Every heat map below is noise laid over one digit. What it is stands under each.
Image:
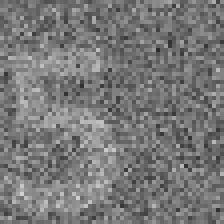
light 5
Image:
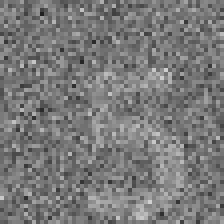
light 5
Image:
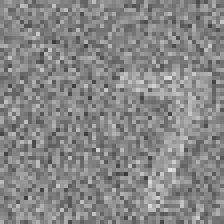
light 7
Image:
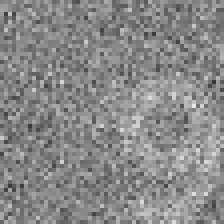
light 9
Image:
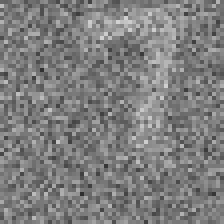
light 7
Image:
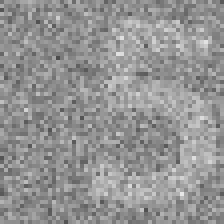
light 5
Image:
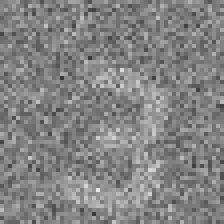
light 3
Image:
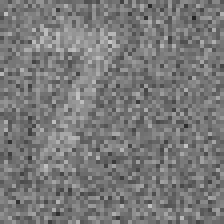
light 7
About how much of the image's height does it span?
two thirds
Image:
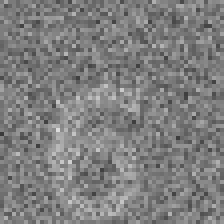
light 6
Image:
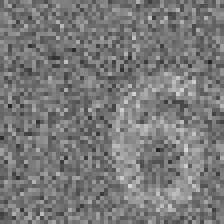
light 6
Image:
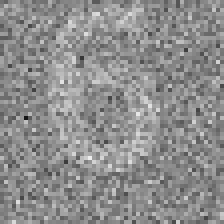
light 6
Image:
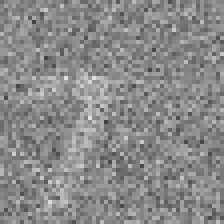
light 7
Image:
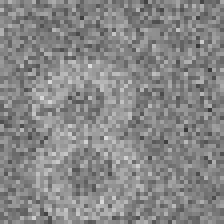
light 8
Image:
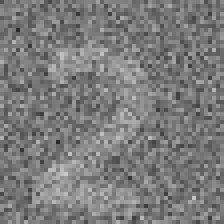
light 2
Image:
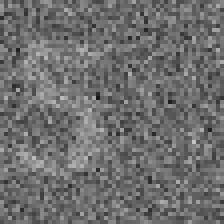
light 5
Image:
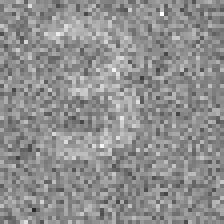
light 3
